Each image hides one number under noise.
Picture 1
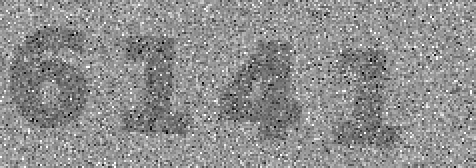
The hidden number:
6141
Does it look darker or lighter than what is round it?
darker
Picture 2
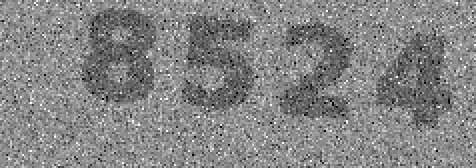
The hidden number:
8524
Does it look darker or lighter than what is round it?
darker
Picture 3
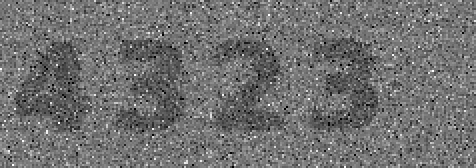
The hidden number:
4323
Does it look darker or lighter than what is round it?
darker
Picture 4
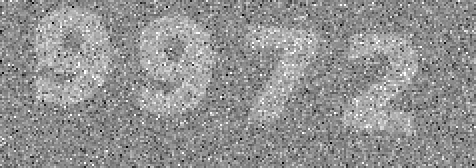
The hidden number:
9972
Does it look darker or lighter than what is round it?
lighter
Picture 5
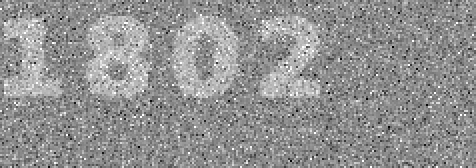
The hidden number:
1802
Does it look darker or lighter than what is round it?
lighter
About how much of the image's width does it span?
two thirds
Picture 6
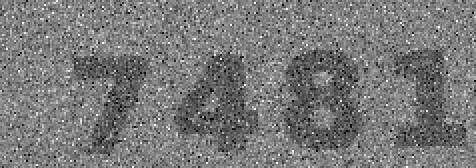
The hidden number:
7481
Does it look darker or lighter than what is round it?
darker
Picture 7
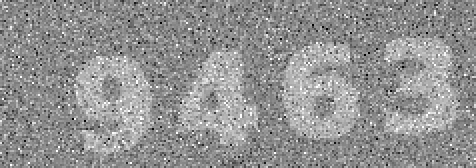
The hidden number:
9463
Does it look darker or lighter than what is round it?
lighter
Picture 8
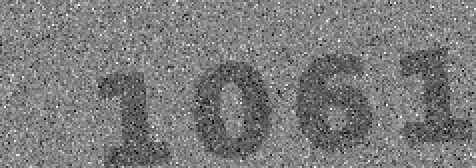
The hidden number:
1061
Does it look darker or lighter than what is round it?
darker
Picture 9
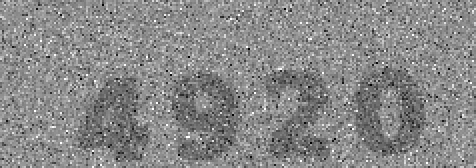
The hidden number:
4920
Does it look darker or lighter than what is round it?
darker
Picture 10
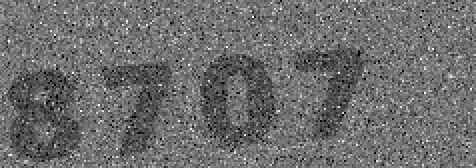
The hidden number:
8707
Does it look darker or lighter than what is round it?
darker
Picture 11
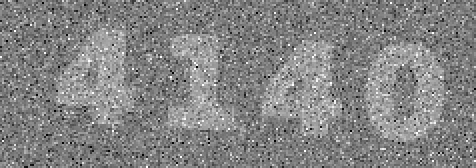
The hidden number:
4140
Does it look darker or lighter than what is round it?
lighter
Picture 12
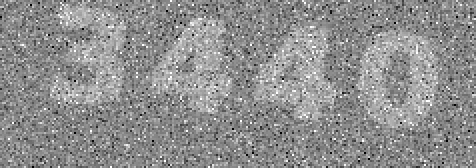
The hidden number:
3440
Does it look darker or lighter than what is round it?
lighter
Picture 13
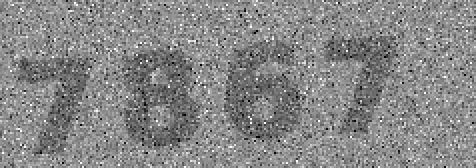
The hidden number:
7867
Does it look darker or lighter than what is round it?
darker
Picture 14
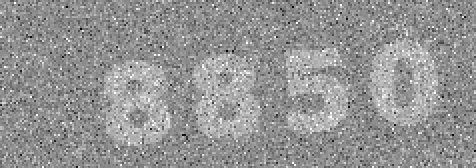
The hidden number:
8850
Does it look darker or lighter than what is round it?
lighter
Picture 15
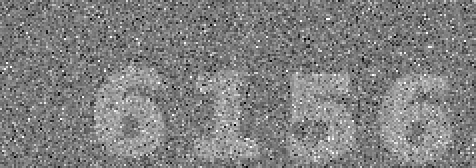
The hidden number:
6156
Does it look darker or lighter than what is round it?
lighter
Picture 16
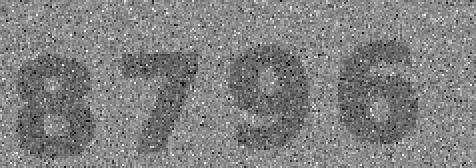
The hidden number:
8796
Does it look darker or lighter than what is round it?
darker
